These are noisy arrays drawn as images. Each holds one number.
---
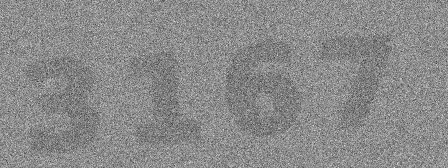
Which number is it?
3167
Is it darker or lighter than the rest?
darker
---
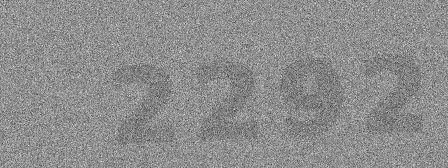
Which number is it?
2292
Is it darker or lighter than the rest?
darker
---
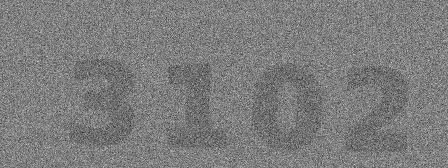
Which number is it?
3102
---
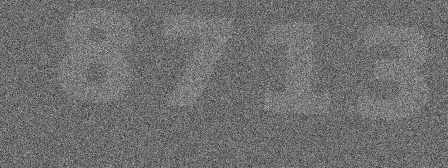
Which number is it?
8713
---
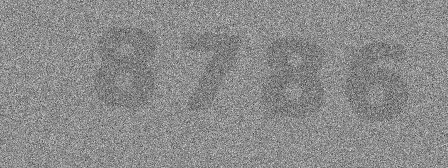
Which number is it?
8786
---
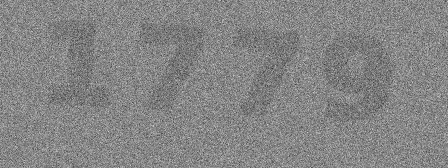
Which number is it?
1779
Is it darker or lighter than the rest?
darker
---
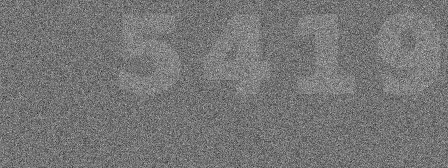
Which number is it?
5419
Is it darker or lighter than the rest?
lighter
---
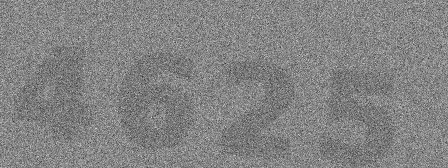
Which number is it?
4625
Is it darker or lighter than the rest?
darker
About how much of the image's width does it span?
nearly all
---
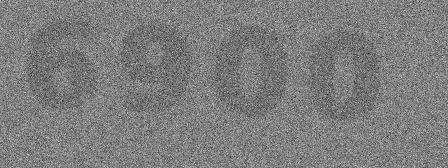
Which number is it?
6900
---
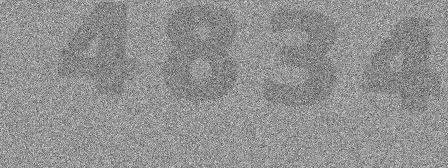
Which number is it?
4834
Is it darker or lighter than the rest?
darker
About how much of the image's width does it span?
nearly all
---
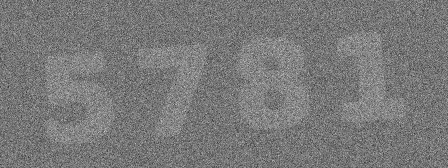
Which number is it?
5781
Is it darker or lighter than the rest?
lighter
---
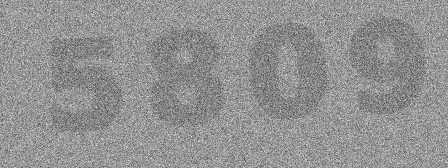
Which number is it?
5809
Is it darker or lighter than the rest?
darker
